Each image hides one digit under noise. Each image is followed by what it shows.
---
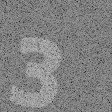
light 3
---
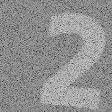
light 2
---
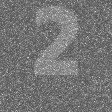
light 2
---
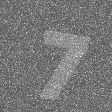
light 7
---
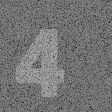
light 4
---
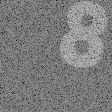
light 8
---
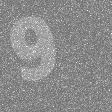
light 9
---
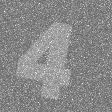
light 4
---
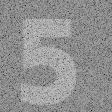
light 5
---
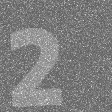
light 2
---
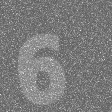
light 6
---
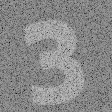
light 3
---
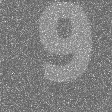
light 9
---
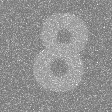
light 8
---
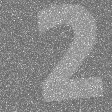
light 2
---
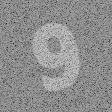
light 9
